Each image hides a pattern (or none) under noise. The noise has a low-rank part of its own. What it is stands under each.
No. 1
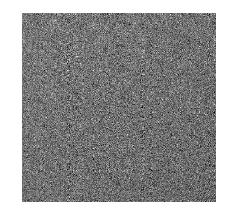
a smooth slope
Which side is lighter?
top left
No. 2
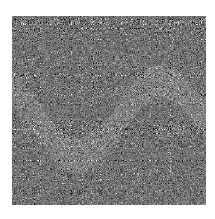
a wavy band
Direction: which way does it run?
left to right
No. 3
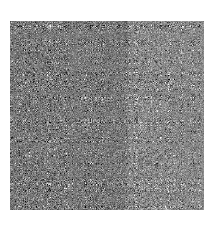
a sharp edge
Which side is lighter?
right
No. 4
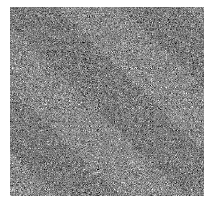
diagonal stripes
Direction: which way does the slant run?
top left to bottom right
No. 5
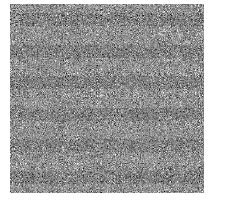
horizontal stripes
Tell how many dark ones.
6
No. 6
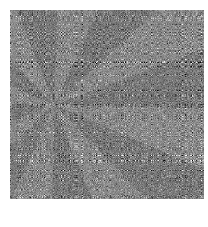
spokes from one point
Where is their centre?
middle left
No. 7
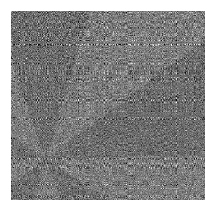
spokes from one point
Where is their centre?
bottom left
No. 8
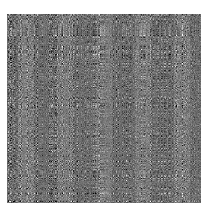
vertical stripes
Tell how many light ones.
5
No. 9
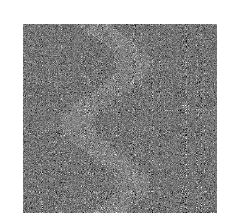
a wavy band
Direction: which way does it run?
top to bottom
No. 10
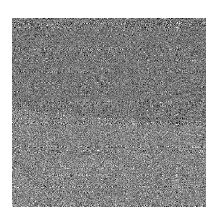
a sharp edge
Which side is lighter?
bottom
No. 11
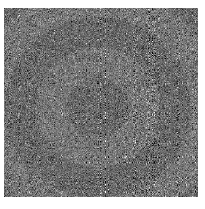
rings round one point
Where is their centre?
centre
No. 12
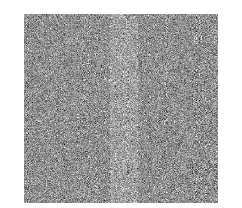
one vertical stripe
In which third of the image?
middle
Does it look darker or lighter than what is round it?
lighter
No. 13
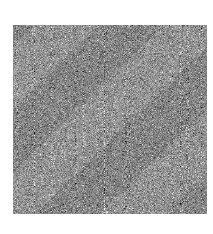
diagonal stripes
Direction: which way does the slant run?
bottom left to top right
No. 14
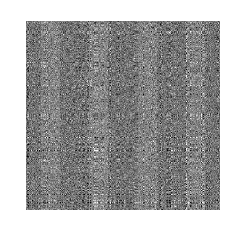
vertical stripes
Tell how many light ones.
4
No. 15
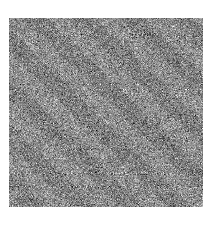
diagonal stripes
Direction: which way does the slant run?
top left to bottom right
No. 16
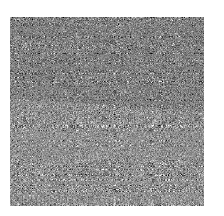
a sharp edge
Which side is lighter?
bottom
